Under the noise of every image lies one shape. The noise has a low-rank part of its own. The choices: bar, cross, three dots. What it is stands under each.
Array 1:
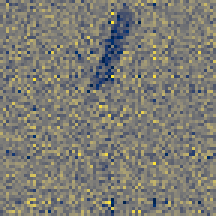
dark bar, top middle
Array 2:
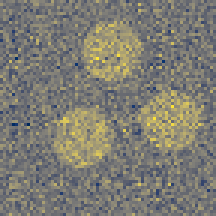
light three dots
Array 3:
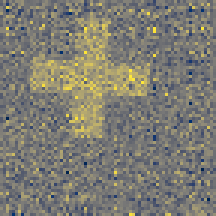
light cross
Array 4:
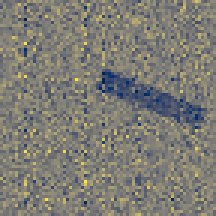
dark bar
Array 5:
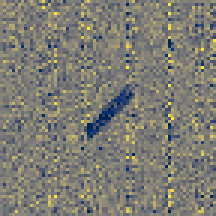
dark bar, centre
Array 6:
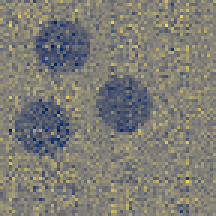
dark three dots
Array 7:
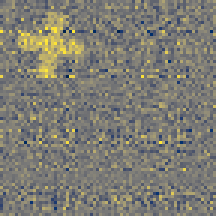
light cross, top left
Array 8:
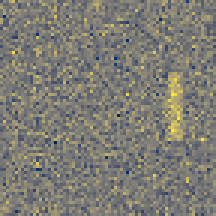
light bar, middle right
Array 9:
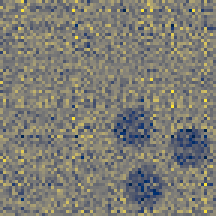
dark three dots
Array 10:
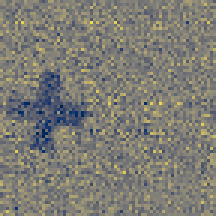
dark cross, middle left
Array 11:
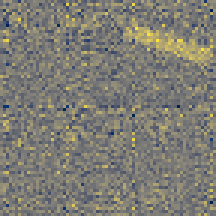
light bar, top right
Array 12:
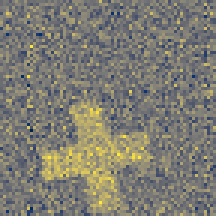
light cross
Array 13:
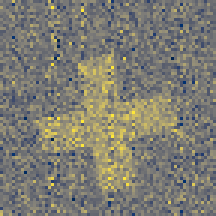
light cross
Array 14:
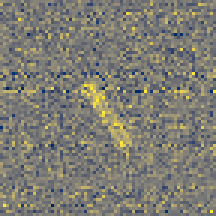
light bar, centre
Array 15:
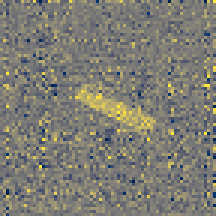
light bar, centre
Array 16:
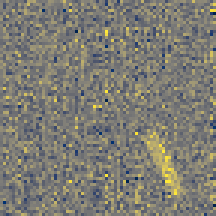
light bar, bottom right
